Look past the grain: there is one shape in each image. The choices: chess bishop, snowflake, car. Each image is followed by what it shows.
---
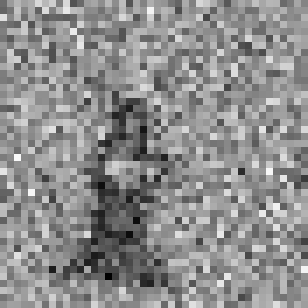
dark chess bishop
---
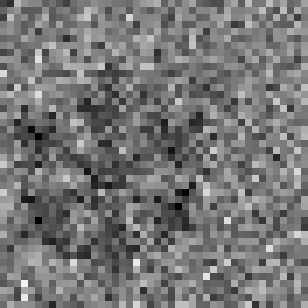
dark snowflake
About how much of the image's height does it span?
two thirds
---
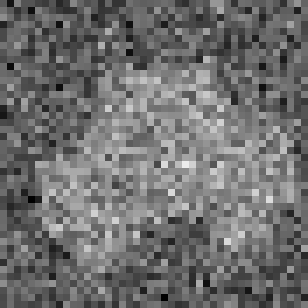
light car
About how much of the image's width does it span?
nearly all
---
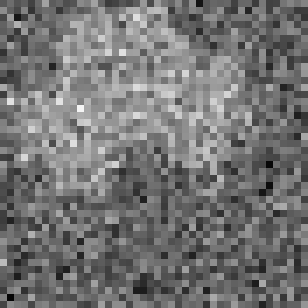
light car
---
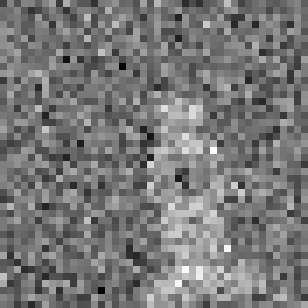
light chess bishop
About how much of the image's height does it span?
two thirds
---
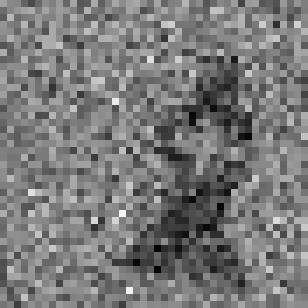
dark chess bishop
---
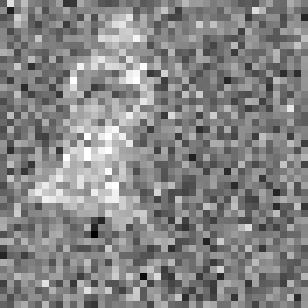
light chess bishop
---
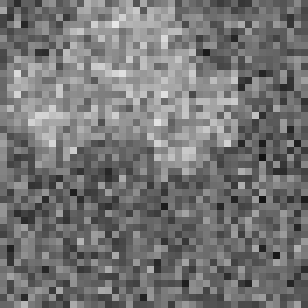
light car
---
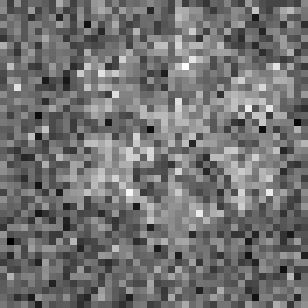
light snowflake
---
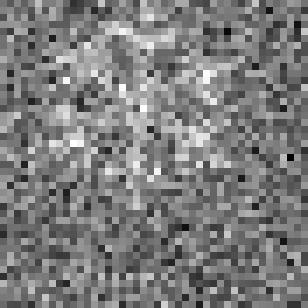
light snowflake
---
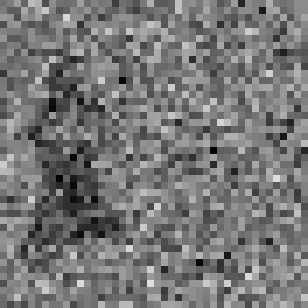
dark chess bishop
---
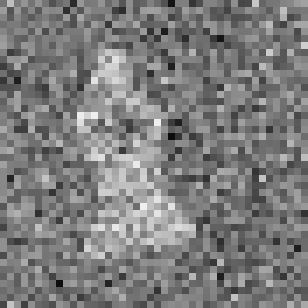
light chess bishop
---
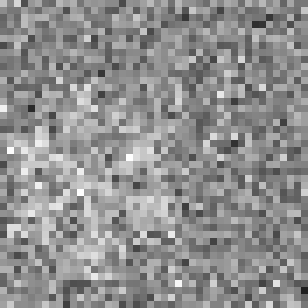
light snowflake
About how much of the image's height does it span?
two thirds
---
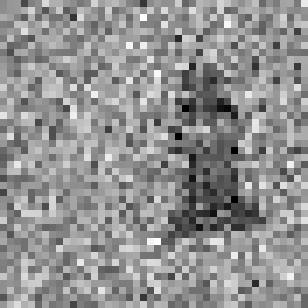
dark chess bishop
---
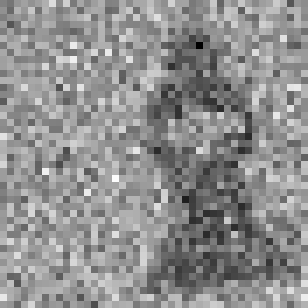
dark chess bishop
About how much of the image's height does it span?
nearly all
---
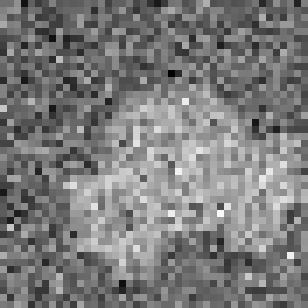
light car
